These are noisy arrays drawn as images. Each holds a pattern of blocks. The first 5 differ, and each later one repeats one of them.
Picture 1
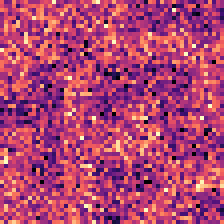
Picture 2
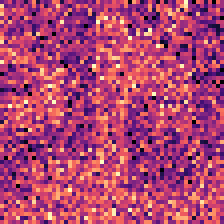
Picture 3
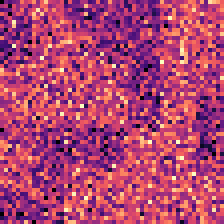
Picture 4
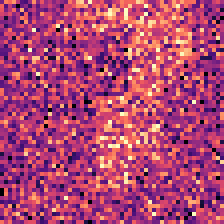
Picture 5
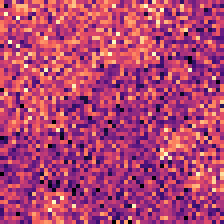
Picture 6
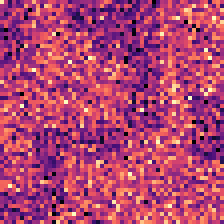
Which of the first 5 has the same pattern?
3
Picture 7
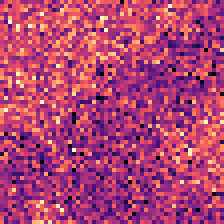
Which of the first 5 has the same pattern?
5
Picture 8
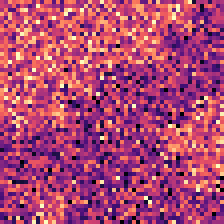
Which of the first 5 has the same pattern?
5
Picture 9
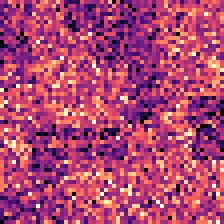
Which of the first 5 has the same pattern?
3
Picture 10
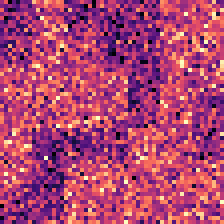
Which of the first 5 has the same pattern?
3
